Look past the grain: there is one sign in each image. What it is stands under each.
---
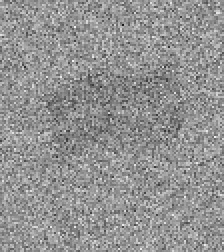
approximately sign
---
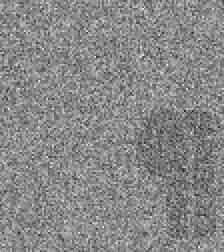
pilcrow
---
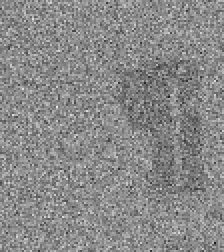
pilcrow
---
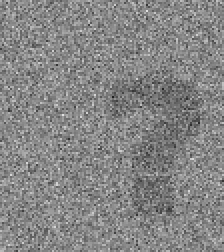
question mark
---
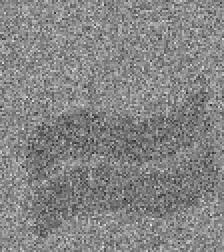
approximately sign
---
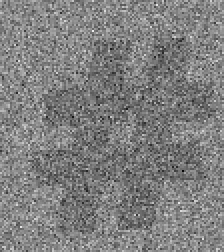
hash sign
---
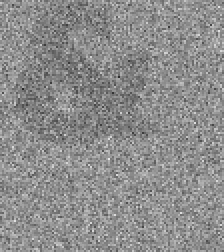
ampersand
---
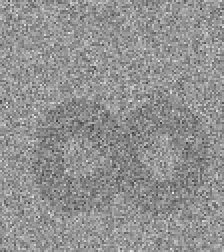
infinity sign
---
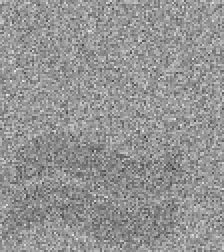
approximately sign
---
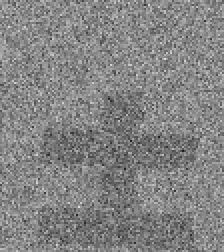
plus-minus sign
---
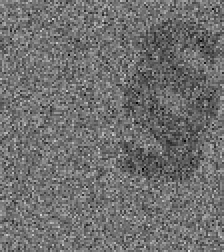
section sign
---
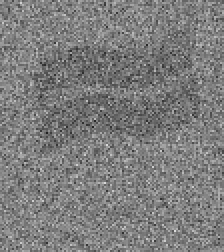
approximately sign
